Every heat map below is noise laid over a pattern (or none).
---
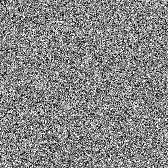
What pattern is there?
only noise
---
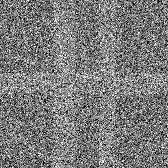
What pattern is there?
bands of rows crossing bands of columns
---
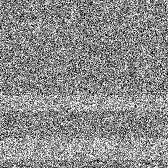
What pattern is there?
bands of rows
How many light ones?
2
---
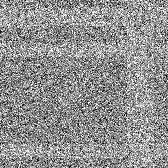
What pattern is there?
bands of rows crossing bands of columns
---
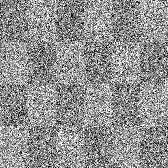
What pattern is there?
a checkerboard
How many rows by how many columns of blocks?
4 by 6
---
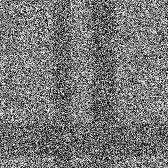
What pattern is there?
bands of rows crossing bands of columns
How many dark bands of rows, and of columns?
1 and 2
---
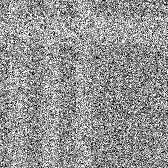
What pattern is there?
bands of rows crossing bands of columns
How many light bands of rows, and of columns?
1 and 3
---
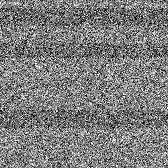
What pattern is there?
bands of rows
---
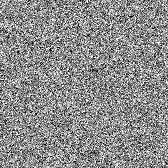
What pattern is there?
only noise
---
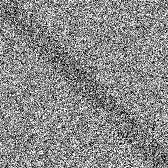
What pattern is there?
a diagonal band
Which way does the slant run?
top left to bottom right
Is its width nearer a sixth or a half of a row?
a sixth
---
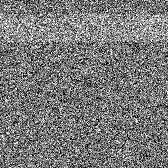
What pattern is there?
one band of rows
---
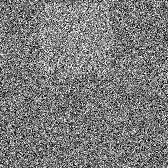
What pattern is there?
one block
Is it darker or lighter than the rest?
lighter
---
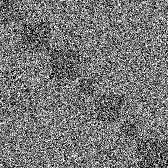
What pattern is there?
blocks along the diagonal
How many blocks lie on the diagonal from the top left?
7
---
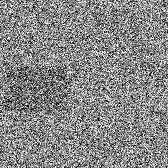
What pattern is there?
one block
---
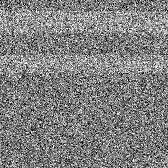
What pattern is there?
bands of rows
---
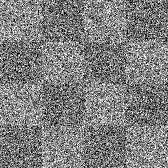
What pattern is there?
a checkerboard
